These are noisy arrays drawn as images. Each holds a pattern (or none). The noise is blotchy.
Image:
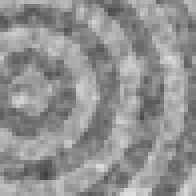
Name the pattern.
rings round one point
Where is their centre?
middle left
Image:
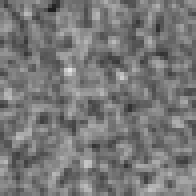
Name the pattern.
only noise
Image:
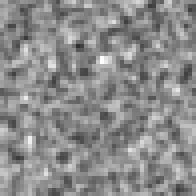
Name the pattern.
only noise
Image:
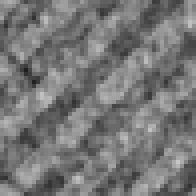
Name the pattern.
diagonal stripes
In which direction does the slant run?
bottom left to top right
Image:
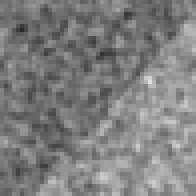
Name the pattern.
a sharp edge
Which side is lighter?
bottom right
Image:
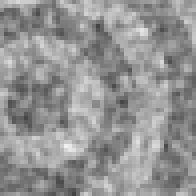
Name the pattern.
rings round one point
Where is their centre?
middle left
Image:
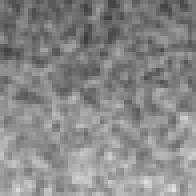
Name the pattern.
a smooth slope
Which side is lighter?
bottom
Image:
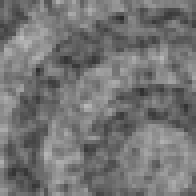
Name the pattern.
rings round one point
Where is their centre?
bottom right
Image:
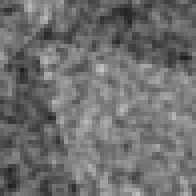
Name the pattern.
spokes from one point
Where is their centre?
top left
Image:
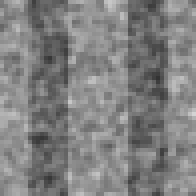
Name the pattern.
vertical stripes
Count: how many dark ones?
2
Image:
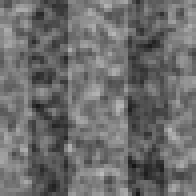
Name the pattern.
vertical stripes
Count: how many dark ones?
2
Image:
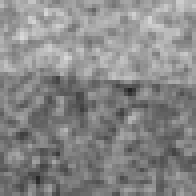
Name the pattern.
a sharp edge
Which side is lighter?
top
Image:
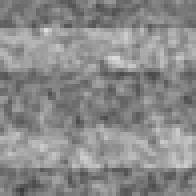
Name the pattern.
horizontal stripes
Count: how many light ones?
2
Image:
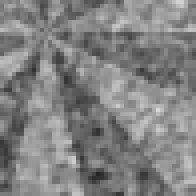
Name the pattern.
spokes from one point
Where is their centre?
top left
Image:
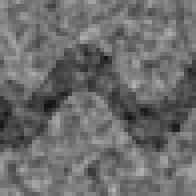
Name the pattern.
a wavy band
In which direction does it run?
left to right
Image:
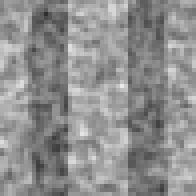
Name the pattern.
vertical stripes
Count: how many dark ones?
2
